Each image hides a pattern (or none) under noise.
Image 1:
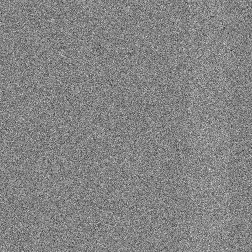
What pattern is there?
one vertical stripe
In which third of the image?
right
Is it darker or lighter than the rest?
lighter
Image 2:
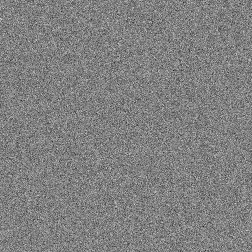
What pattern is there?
only noise
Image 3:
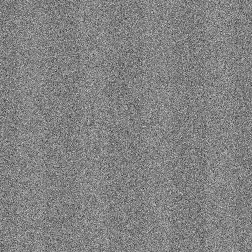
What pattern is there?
vertical stripes
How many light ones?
4
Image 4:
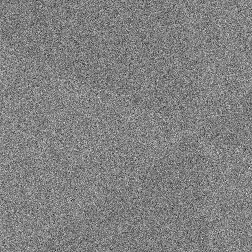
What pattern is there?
spokes from one point
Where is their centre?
middle right
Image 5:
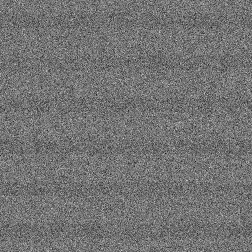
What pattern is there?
horizontal stripes
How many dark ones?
6
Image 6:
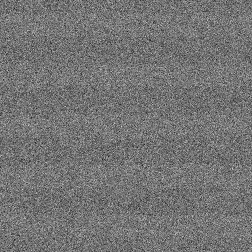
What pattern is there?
horizontal stripes
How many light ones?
5
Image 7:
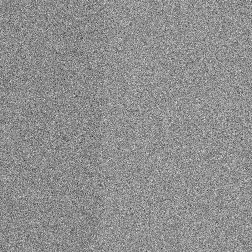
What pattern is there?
a sharp edge
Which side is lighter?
right
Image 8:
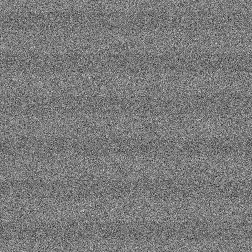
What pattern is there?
horizontal stripes
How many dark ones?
6
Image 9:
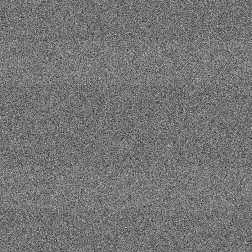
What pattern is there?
horizontal stripes
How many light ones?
2
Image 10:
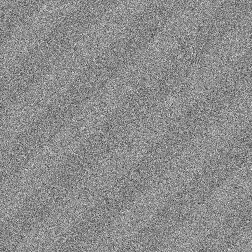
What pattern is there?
diagonal stripes
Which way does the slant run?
bottom left to top right
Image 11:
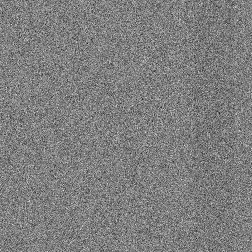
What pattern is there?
one vertical stripe
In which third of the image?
right
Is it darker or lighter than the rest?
darker
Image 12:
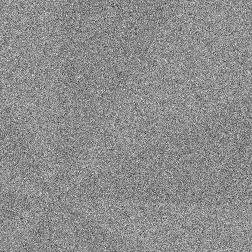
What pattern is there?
spokes from one point
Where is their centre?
bottom left
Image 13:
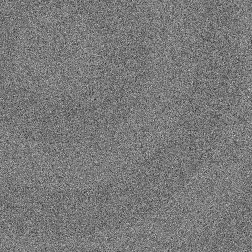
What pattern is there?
rings round one point
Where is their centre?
top left
